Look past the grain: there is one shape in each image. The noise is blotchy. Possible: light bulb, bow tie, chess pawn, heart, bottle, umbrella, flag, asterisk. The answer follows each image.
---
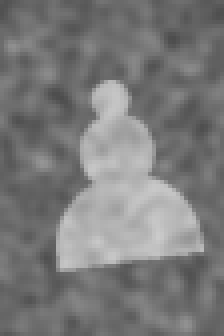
chess pawn
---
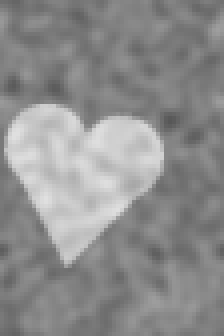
heart
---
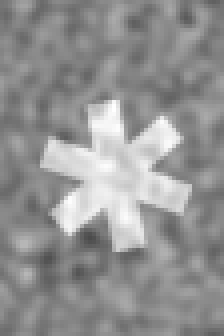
asterisk
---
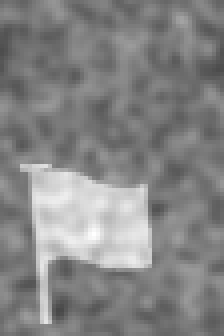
flag
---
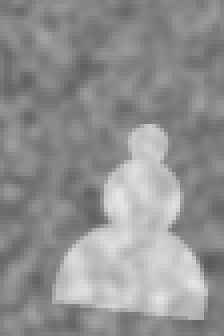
chess pawn
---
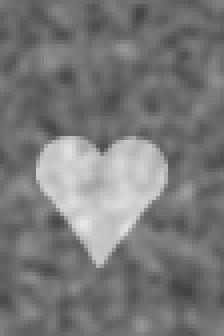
heart
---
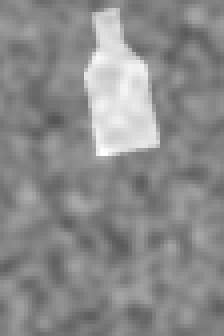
bottle
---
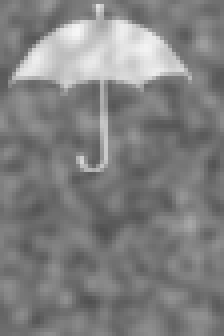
umbrella
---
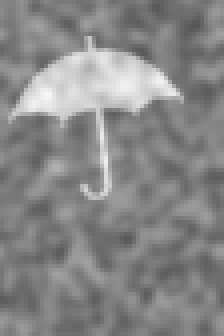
umbrella
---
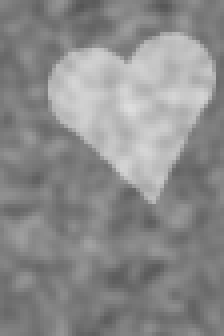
heart
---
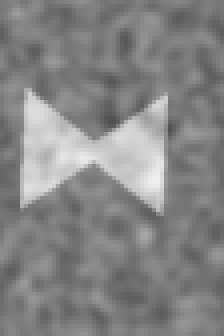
bow tie
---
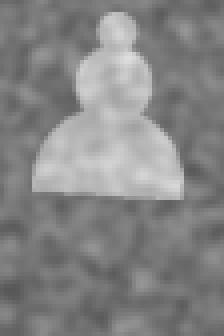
chess pawn
